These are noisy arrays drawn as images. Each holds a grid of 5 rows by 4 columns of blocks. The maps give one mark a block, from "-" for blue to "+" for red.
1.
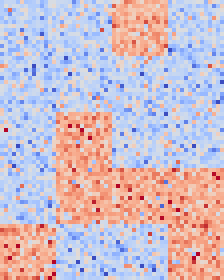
- - + -
- - - -
- + - -
- + + +
+ - - +
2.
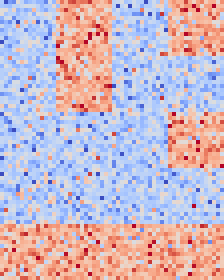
- + - +
- + - -
- - - +
- - - -
+ + + +
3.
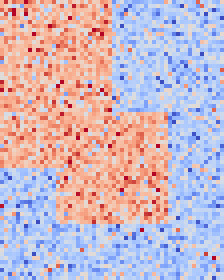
+ + - -
+ + - -
+ + + -
- + + -
- - - -
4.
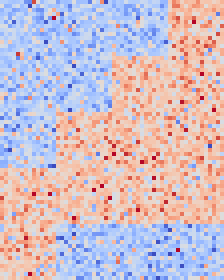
- - - +
- - + +
- + + +
+ + + +
+ - - -
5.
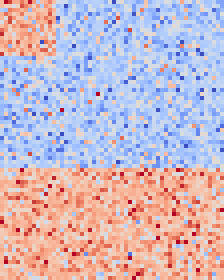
+ - - -
- - - -
- - - -
+ + + +
+ + + +
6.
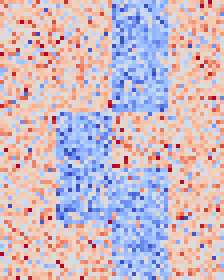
+ + - +
+ + - +
+ - + +
+ - - +
+ + - +
